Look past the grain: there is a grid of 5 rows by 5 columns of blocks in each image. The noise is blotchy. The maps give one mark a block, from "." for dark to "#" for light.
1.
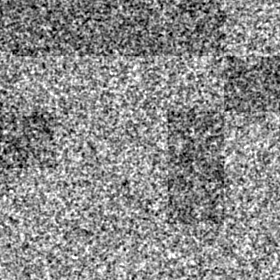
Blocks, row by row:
....#
####.
.##.#
###.#
#####
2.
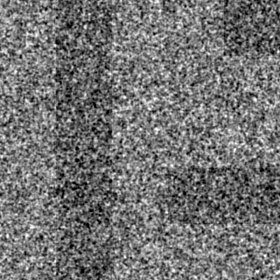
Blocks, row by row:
#.##.
#.###
#.###
#.#..
#.###
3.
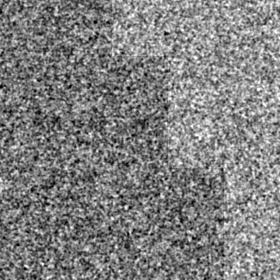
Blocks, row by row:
..###
...##
...##
....#
....#
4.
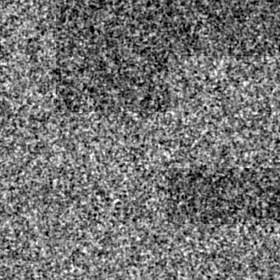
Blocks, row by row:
#....
#..##
#####
###..
#####
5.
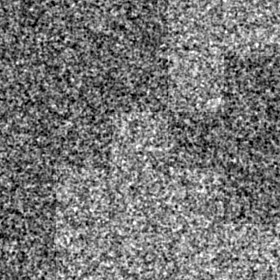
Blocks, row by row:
...##
...#.
..#..
.###.
.####
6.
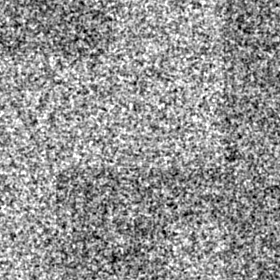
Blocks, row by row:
..##.
####.
####.
#....
#..#.
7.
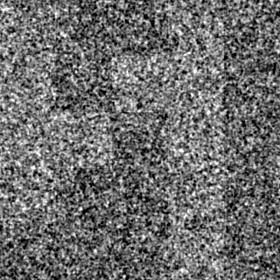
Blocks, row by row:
#..#.
#.##.
##.#.
#..#.
...#.
